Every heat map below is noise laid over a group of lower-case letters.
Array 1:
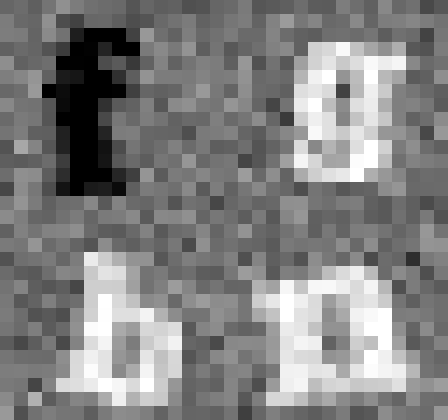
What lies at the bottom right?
n
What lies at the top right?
g
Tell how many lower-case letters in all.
4
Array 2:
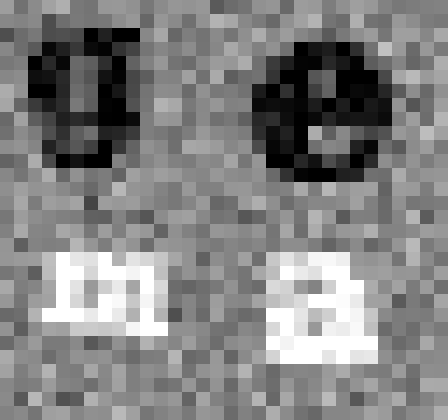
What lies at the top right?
e
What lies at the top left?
g
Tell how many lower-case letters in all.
4
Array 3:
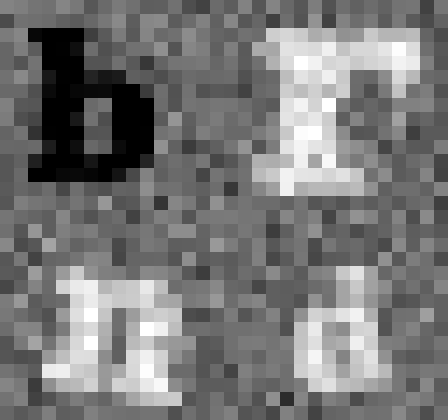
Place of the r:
top right
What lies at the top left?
b
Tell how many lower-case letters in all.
4
